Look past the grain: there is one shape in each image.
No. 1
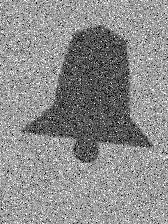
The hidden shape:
bell
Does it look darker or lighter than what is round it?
darker
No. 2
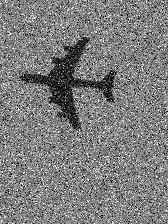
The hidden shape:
airplane
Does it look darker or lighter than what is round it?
darker
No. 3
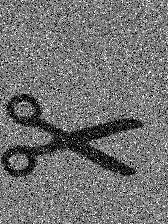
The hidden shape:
pair of scissors
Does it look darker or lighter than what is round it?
darker
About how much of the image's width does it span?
nearly all
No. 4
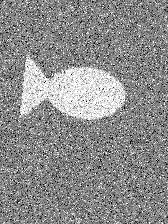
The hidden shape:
fish
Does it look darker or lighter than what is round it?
lighter
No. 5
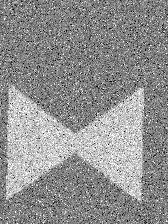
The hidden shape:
bow tie
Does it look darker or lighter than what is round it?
lighter
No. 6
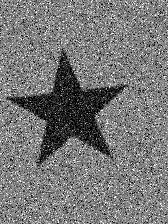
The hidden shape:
star
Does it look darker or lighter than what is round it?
darker
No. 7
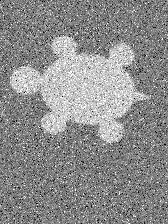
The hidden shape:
turtle
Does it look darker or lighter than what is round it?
lighter
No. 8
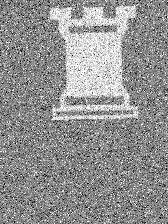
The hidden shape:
chess rook
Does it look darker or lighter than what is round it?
lighter
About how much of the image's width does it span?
half
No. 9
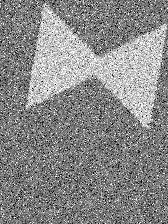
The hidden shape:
bow tie
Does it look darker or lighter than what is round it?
lighter
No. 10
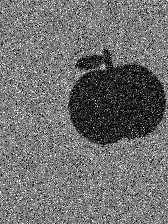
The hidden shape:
apple
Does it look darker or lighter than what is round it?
darker
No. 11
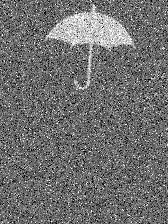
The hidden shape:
umbrella
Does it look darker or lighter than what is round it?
lighter
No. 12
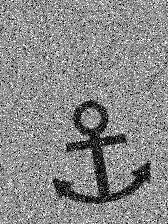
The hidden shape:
anchor
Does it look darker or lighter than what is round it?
darker
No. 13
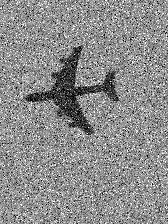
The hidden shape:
airplane
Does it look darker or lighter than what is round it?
darker
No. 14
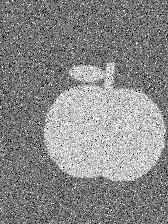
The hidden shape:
apple
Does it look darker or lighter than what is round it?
lighter
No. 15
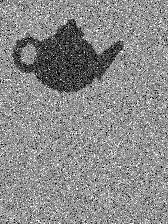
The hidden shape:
teapot
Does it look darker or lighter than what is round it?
darker
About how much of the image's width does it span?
two thirds
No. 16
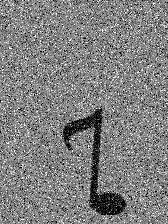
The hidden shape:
musical note
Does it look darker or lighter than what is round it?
darker
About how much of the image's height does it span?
half
